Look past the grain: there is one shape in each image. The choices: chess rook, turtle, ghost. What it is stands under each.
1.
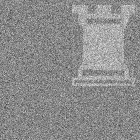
chess rook
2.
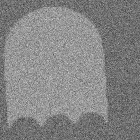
ghost
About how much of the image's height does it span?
nearly all
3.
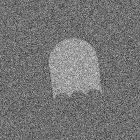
ghost
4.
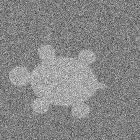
turtle
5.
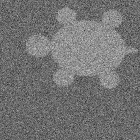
turtle
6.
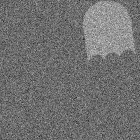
ghost
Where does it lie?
top right
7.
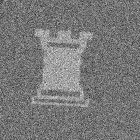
chess rook
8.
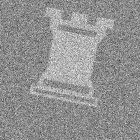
chess rook
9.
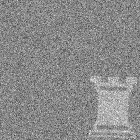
chess rook
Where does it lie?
bottom right
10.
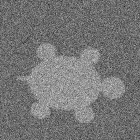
turtle
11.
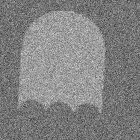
ghost
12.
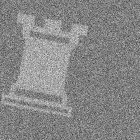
chess rook
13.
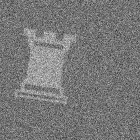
chess rook
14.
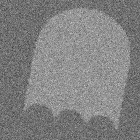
ghost
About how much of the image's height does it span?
nearly all
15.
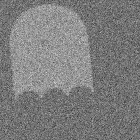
ghost
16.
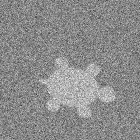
turtle
